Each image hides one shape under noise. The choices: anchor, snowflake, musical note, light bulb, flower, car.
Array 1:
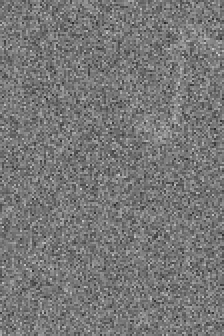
musical note
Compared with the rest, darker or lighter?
lighter
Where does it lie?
top right
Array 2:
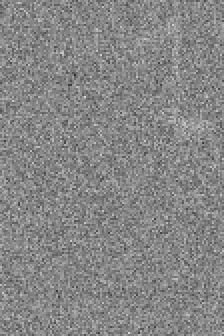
musical note
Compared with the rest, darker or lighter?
lighter
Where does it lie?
top right
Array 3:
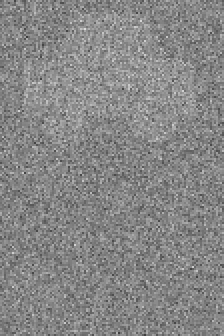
car
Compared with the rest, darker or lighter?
lighter
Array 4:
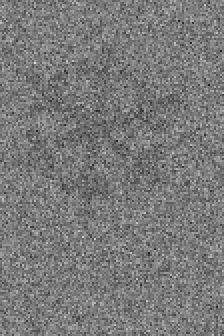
snowflake
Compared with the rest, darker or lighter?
darker
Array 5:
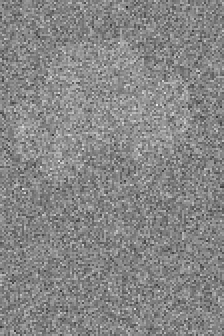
car
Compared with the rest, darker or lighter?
lighter
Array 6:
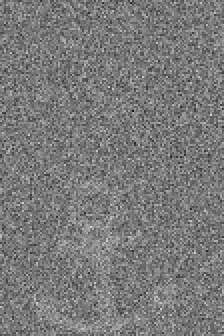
anchor
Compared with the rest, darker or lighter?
lighter
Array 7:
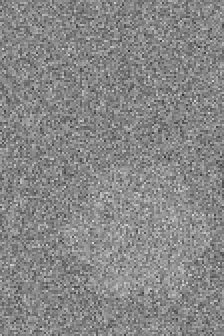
flower
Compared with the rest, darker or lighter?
lighter
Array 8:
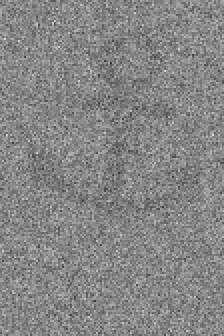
anchor
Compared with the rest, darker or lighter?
darker
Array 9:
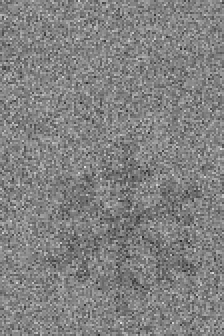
snowflake
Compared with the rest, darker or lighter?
darker
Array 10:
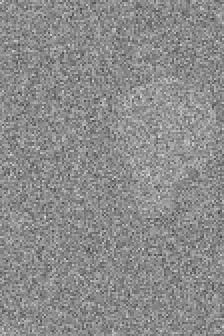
light bulb
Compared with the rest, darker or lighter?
lighter
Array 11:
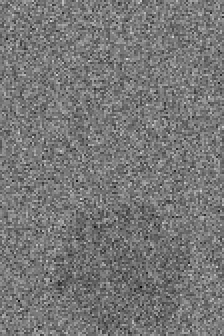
flower
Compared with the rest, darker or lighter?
darker
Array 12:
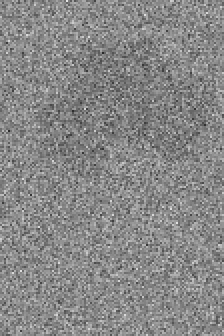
car
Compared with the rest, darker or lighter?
darker
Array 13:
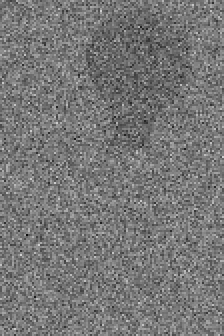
light bulb
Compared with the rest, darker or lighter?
darker
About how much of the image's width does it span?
half
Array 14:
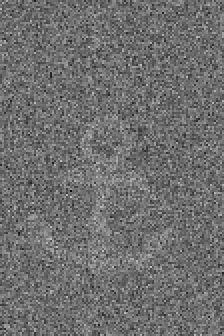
anchor
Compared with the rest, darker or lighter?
lighter
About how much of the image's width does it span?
two thirds
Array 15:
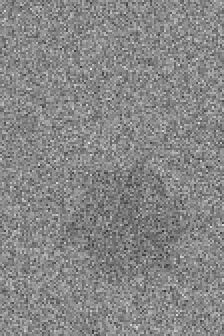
flower
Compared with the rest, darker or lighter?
darker
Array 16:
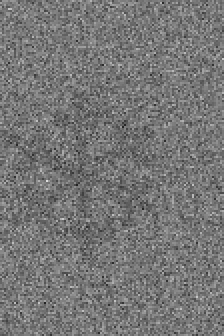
snowflake
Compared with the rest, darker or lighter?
darker
